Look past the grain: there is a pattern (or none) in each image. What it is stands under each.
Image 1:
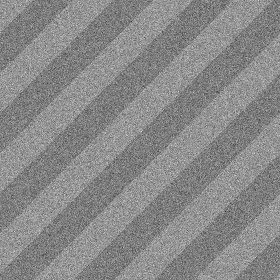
diagonal stripes
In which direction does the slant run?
bottom left to top right
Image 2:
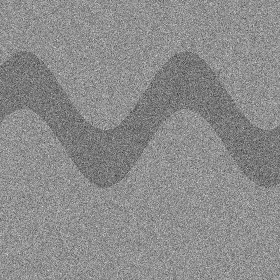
a wavy band
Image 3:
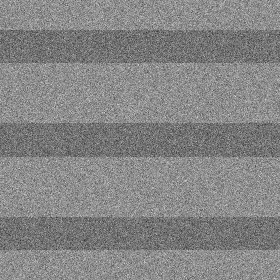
horizontal stripes
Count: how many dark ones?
3
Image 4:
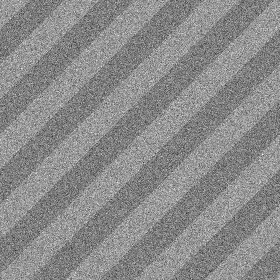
diagonal stripes
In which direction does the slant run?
bottom left to top right
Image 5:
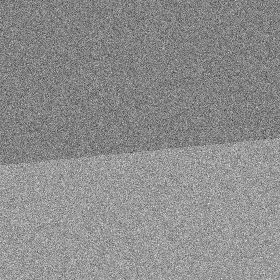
a sharp edge
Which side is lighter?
bottom
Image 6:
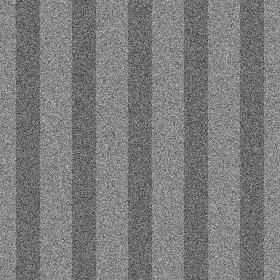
vertical stripes
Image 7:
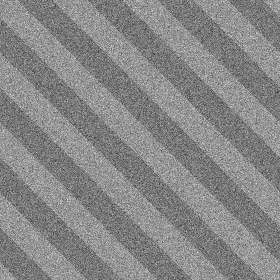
diagonal stripes
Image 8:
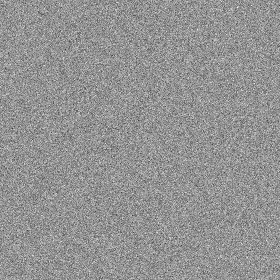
only noise
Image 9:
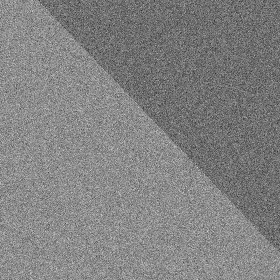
a sharp edge
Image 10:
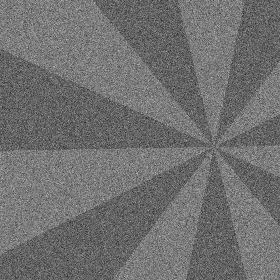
spokes from one point
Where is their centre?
middle right
